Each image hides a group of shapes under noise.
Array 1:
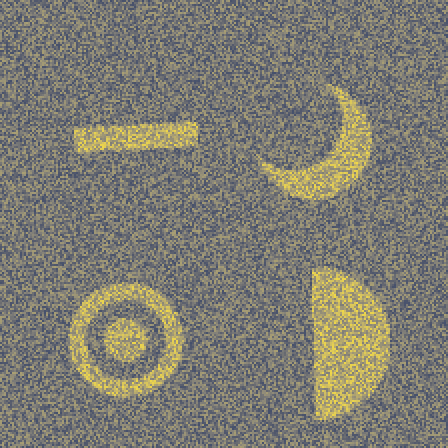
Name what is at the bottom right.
half disc
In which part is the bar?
top left
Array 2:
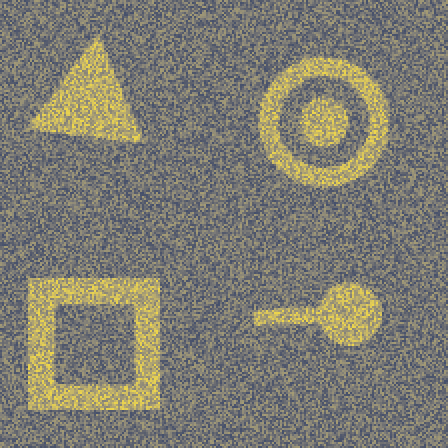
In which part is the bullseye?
top right
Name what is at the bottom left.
square frame
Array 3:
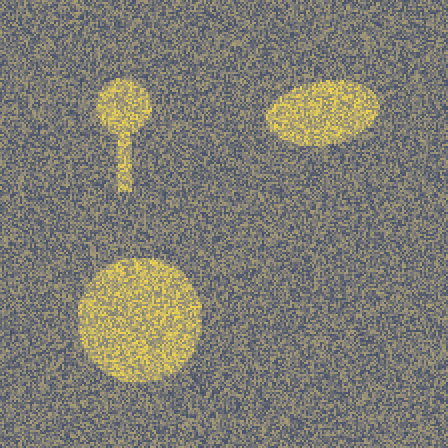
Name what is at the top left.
lollipop
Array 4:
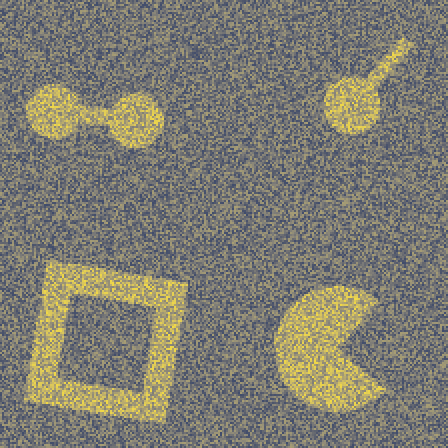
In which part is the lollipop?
top right
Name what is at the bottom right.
disc with a wedge cut out
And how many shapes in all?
4
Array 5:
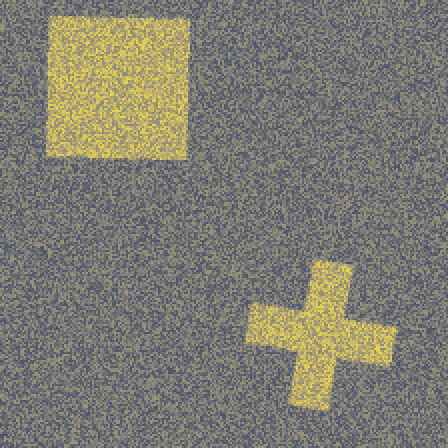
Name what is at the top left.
square
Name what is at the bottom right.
cross
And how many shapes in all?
2
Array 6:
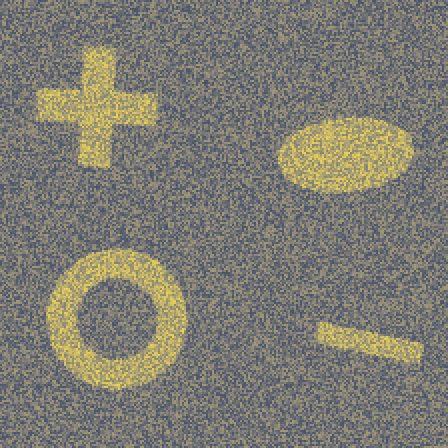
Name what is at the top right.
ellipse
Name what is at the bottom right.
bar
